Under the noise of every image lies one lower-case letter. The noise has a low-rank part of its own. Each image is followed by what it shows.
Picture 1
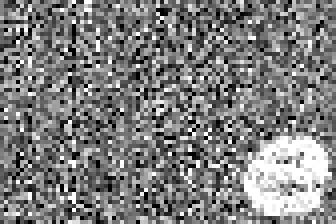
e
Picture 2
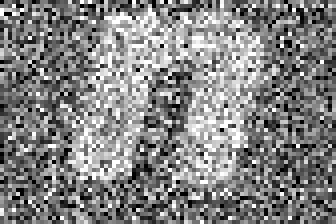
n
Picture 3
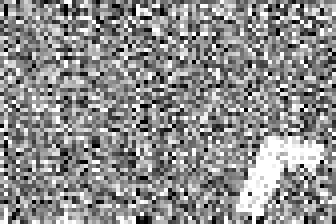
r
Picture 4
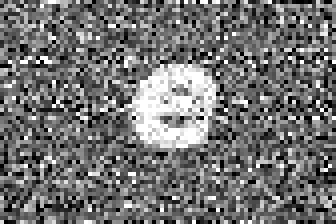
e
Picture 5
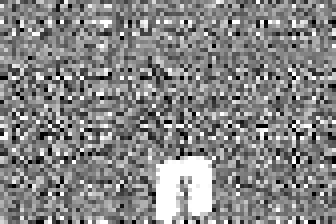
n
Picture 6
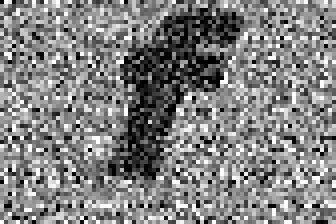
f
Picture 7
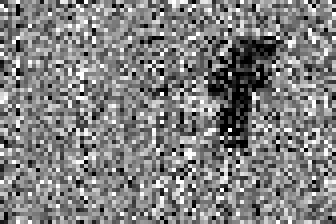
f
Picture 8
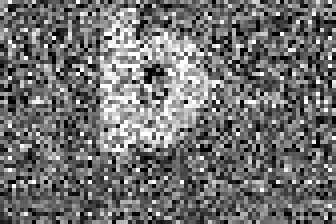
b
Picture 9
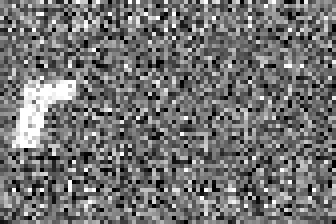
r
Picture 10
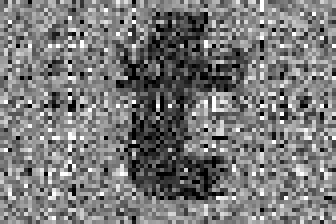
t
